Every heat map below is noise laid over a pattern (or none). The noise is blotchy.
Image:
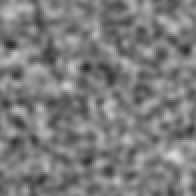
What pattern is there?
only noise
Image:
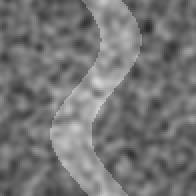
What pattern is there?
a wavy band
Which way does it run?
top to bottom
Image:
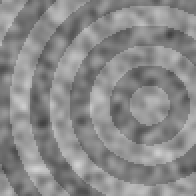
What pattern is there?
rings round one point
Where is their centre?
middle right
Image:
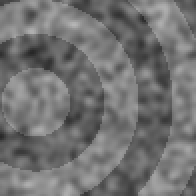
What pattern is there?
rings round one point
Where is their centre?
middle left
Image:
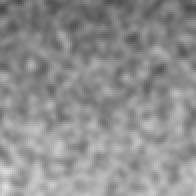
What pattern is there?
a smooth slope
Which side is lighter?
bottom
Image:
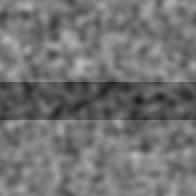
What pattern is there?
one horizontal stripe
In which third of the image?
middle
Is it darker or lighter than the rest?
darker
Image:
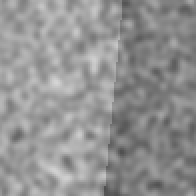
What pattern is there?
a sharp edge
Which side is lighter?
left
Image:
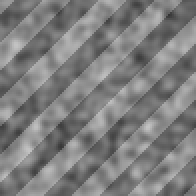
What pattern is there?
diagonal stripes
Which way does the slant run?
bottom left to top right
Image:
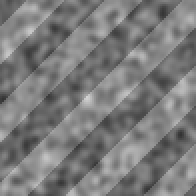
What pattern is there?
diagonal stripes
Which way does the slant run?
bottom left to top right
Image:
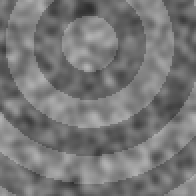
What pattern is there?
rings round one point
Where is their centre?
top middle
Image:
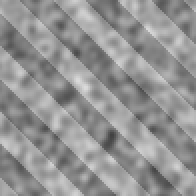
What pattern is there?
diagonal stripes
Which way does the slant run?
top left to bottom right
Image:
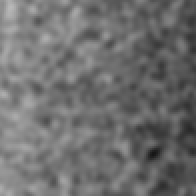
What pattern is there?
a smooth slope
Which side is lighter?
left
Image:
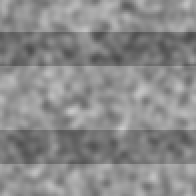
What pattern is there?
horizontal stripes
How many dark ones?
2
